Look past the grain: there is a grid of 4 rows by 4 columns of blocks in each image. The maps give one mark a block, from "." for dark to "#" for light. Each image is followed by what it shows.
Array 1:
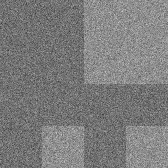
. . # #
. . # #
. . . .
. # . #
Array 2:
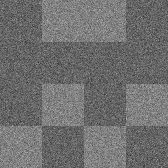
. # # .
. . . .
. # . #
# . # .
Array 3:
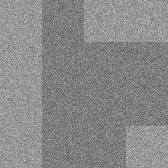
# . # #
# . . .
# . . .
# . . #
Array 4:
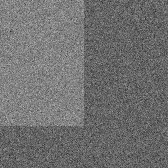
# # . .
# # . .
# # . .
. . . .
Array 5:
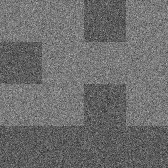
# # . #
. # # #
# # . #
. . . .
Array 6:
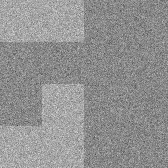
# # . .
. . . .
. # . .
# # . .
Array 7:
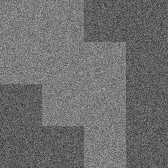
# # . .
# # # .
. # # .
. . # .
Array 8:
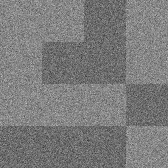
# # . #
# . . #
# # # .
. . . #
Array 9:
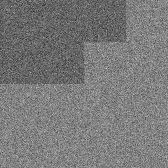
. . . #
. . # #
# # # #
# # # #
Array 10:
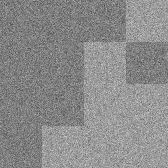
. . . #
. . # .
. . # #
. # # #
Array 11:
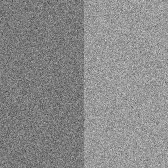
. . # #
. . # #
. . # #
. . # #
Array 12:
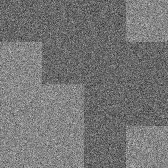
. . . #
# . . .
# # . .
# # . #
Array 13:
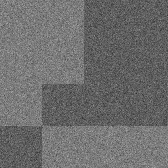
# # . .
# # . .
# . . .
. # # #
